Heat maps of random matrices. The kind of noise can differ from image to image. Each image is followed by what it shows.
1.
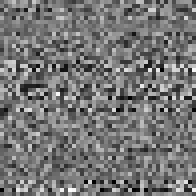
rows of uneven size
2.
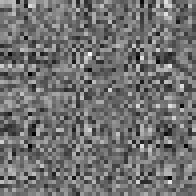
low rank plus noise
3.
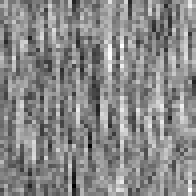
streaked along the columns
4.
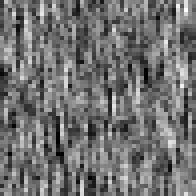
streaked along the columns
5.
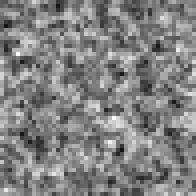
blotchy
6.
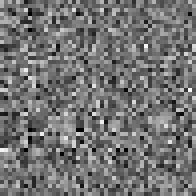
low rank plus noise
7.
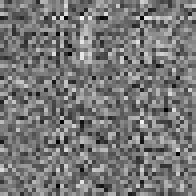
low rank plus noise
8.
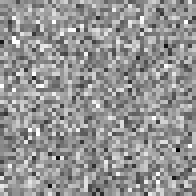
independent entries
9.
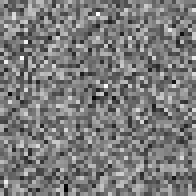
independent entries
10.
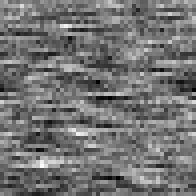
streaked along the rows
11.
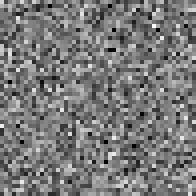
independent entries
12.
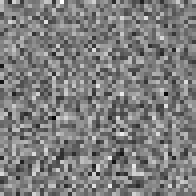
low rank plus noise
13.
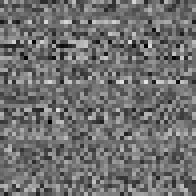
rows of uneven size
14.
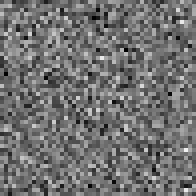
independent entries
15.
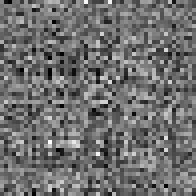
low rank plus noise
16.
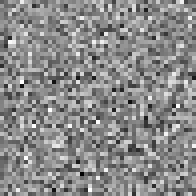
independent entries
